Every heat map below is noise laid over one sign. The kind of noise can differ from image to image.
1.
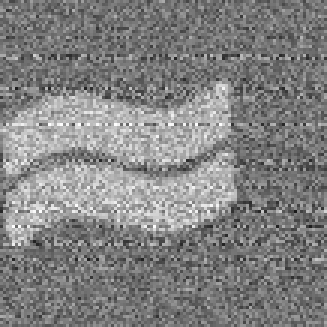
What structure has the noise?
rows of uneven size
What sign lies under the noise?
approximately sign
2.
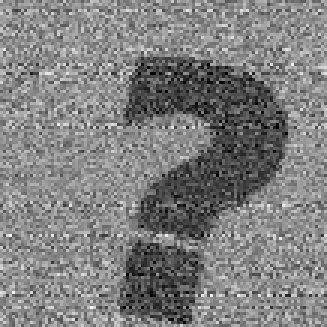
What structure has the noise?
rows of uneven size
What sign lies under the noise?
question mark
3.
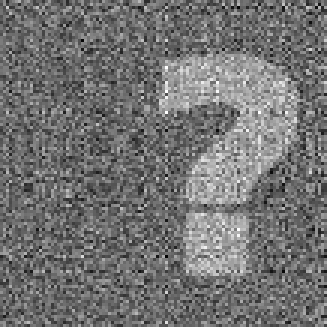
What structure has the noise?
low rank plus noise
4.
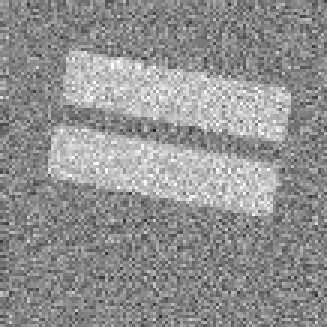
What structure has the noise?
low rank plus noise
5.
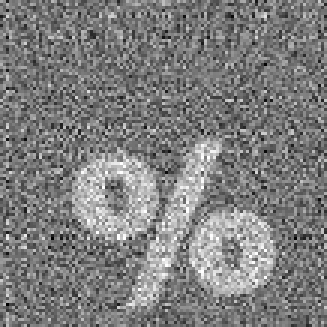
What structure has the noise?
low rank plus noise
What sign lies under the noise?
percent sign
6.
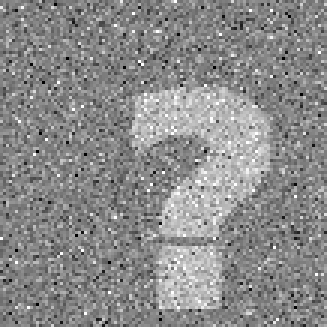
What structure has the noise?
heavy tails
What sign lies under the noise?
question mark
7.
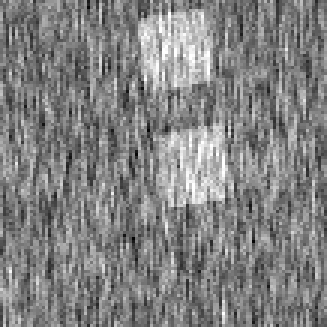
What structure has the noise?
streaked along the columns
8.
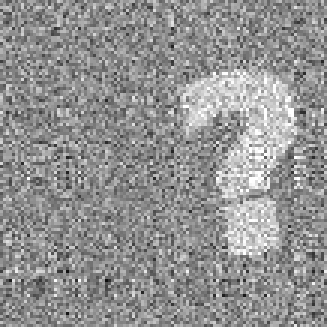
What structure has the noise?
low rank plus noise
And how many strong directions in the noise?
two
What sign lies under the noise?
question mark
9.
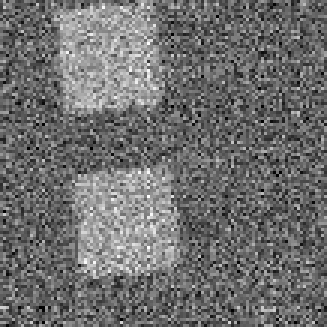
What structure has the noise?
low rank plus noise
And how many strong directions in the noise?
five to eight
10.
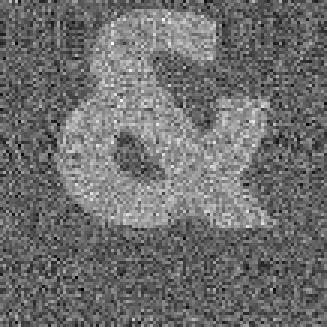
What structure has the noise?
low rank plus noise
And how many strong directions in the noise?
two
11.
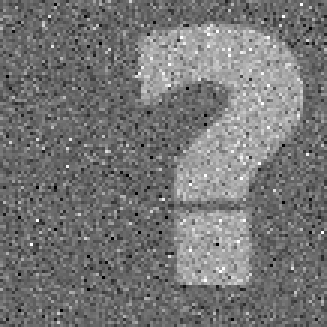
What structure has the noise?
heavy tails
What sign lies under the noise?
question mark
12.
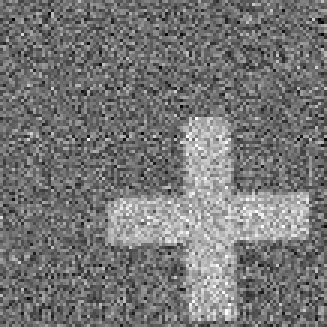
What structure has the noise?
low rank plus noise
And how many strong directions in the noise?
three or four
